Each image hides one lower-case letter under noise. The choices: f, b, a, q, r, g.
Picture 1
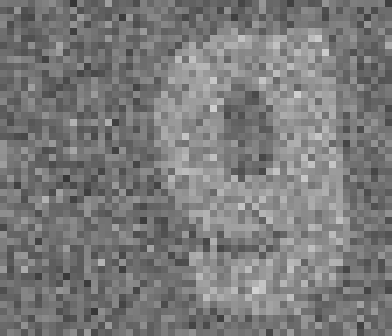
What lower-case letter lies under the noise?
g
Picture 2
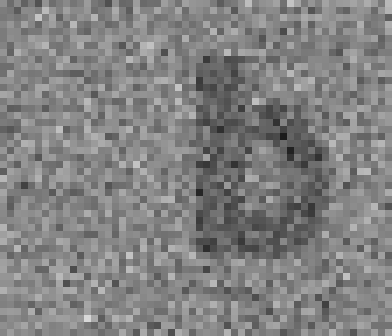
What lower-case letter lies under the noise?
b
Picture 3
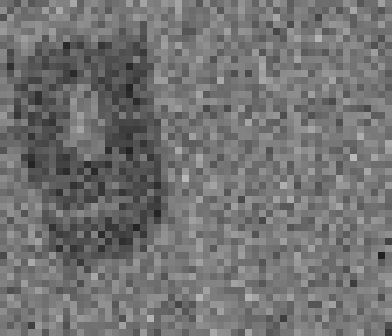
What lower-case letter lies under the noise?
g
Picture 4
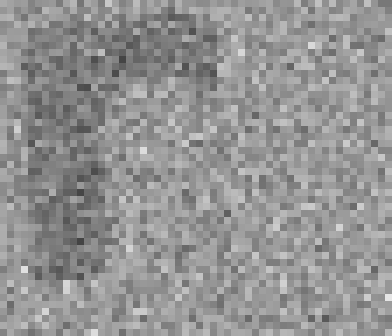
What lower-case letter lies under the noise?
r
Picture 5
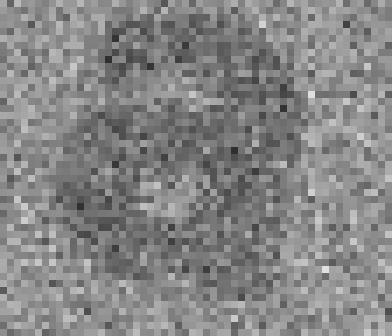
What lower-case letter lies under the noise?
a
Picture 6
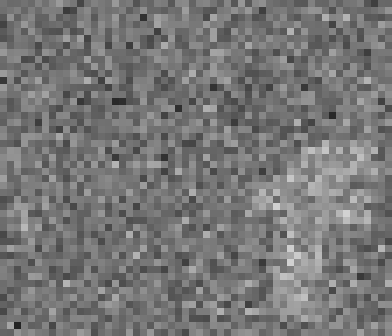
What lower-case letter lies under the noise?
f
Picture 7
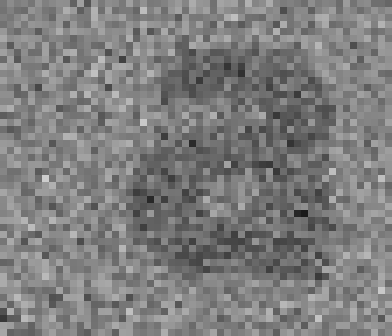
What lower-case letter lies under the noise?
a
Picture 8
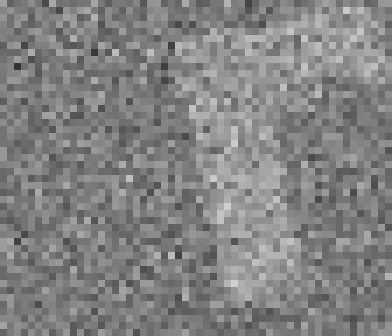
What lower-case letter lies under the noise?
r
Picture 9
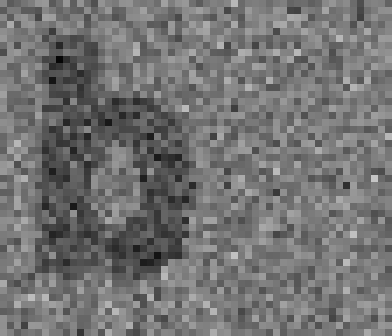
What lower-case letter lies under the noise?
b
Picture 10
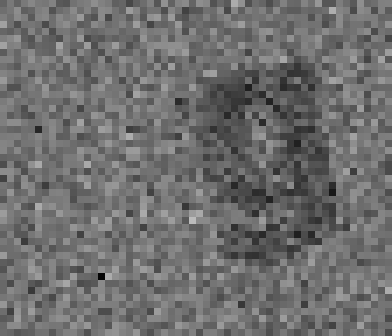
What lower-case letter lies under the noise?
g
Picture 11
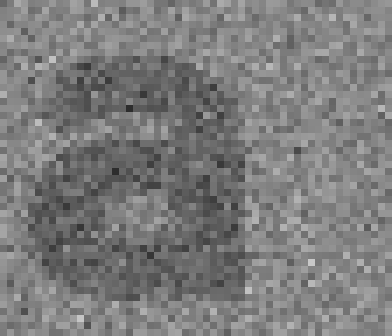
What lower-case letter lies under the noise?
a
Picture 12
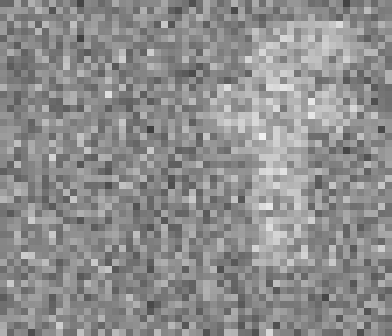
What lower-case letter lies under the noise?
f
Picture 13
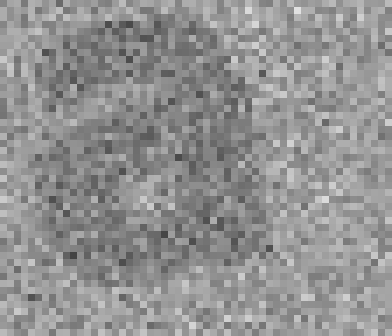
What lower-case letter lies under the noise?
a
